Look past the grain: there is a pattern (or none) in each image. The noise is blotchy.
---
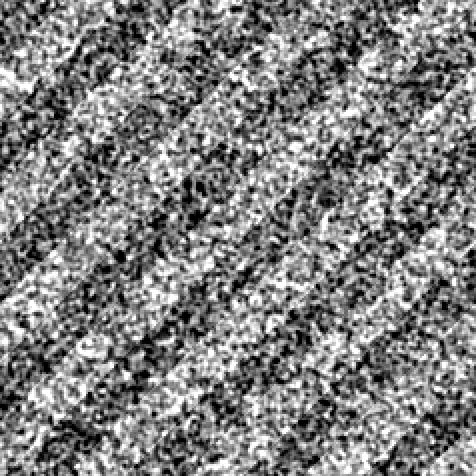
diagonal stripes
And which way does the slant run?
bottom left to top right
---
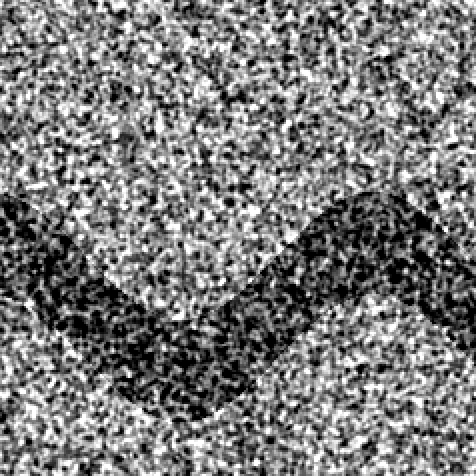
a wavy band
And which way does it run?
left to right
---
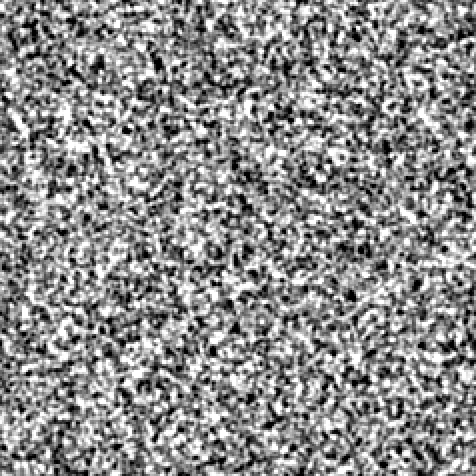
only noise
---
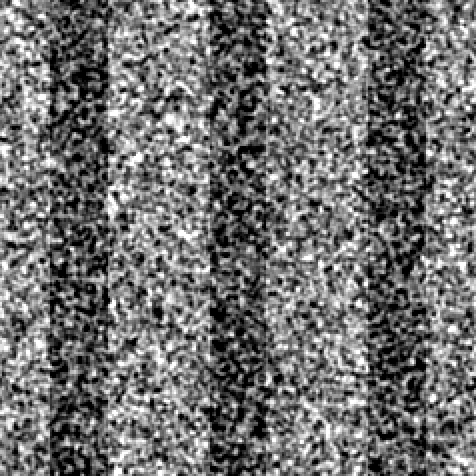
vertical stripes
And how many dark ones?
3
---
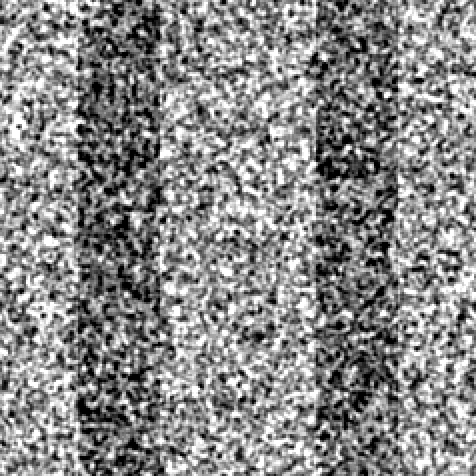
vertical stripes
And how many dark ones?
2
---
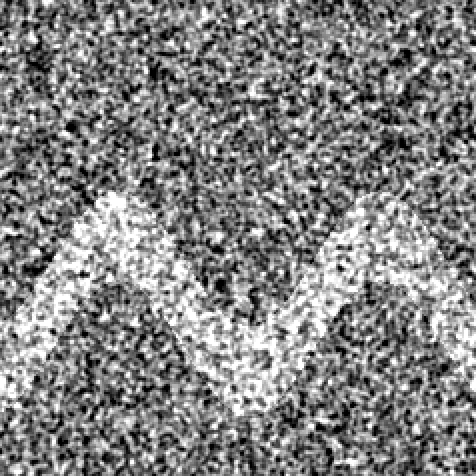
a wavy band
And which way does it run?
left to right
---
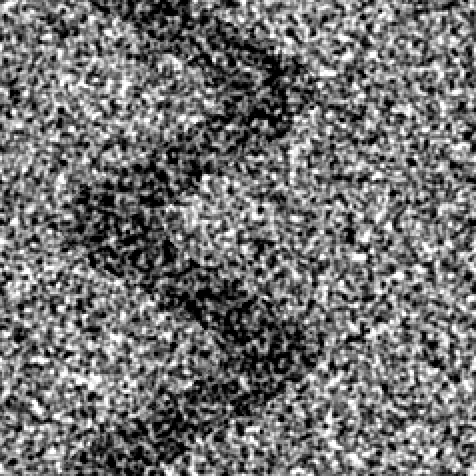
a wavy band
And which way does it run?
top to bottom
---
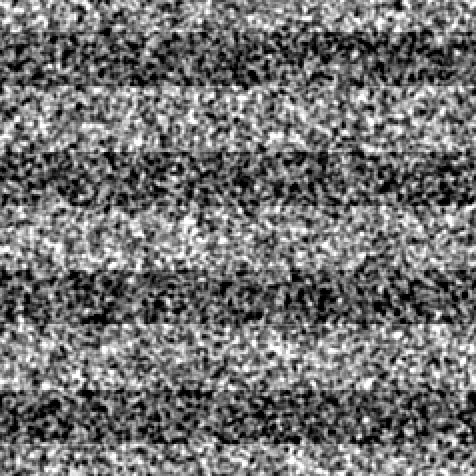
horizontal stripes
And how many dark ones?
4
